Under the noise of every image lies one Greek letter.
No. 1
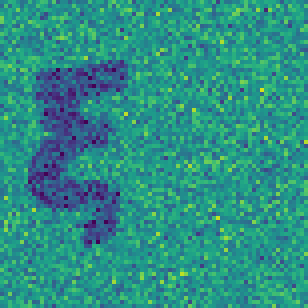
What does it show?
dark xi
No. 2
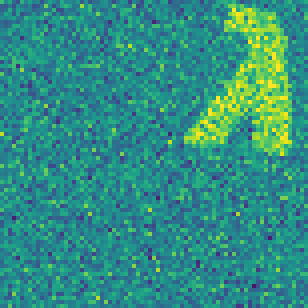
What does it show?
light lambda
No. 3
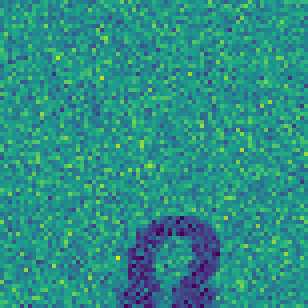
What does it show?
dark omega, bottom middle
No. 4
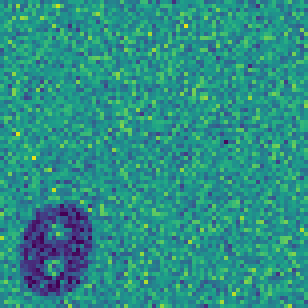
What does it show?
dark theta, bottom left
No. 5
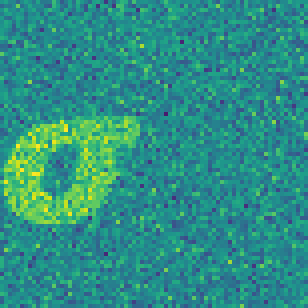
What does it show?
light sigma, middle left
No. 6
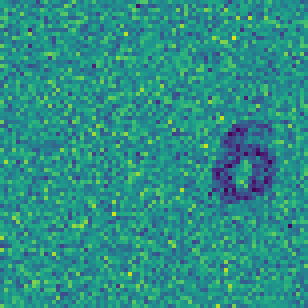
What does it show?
dark delta, middle right
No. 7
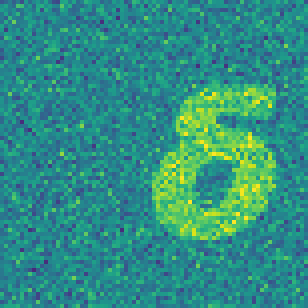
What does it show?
light delta
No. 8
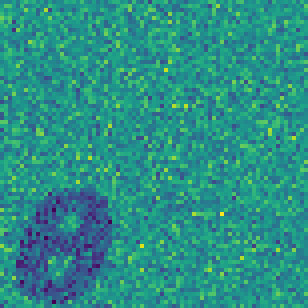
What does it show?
dark theta, bottom left
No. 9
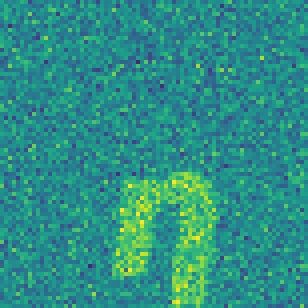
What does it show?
light eta, bottom middle
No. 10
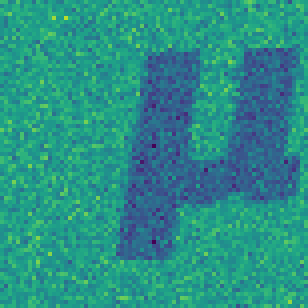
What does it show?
dark mu
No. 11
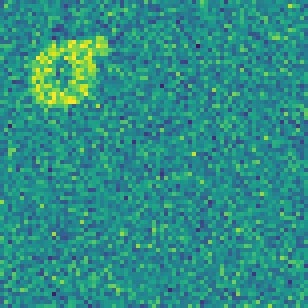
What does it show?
light sigma, top left
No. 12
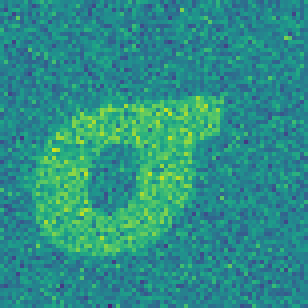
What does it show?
light sigma
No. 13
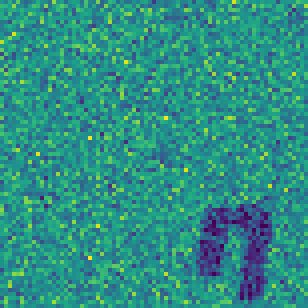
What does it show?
dark eta, bottom right
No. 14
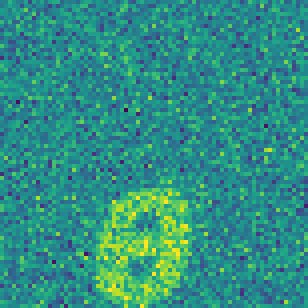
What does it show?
light theta, bottom middle
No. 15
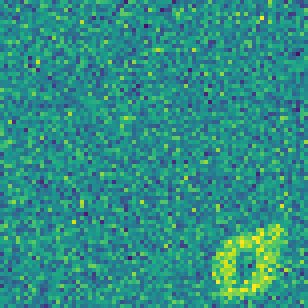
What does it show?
light sigma, bottom right
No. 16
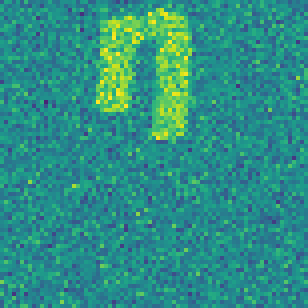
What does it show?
light eta, top middle
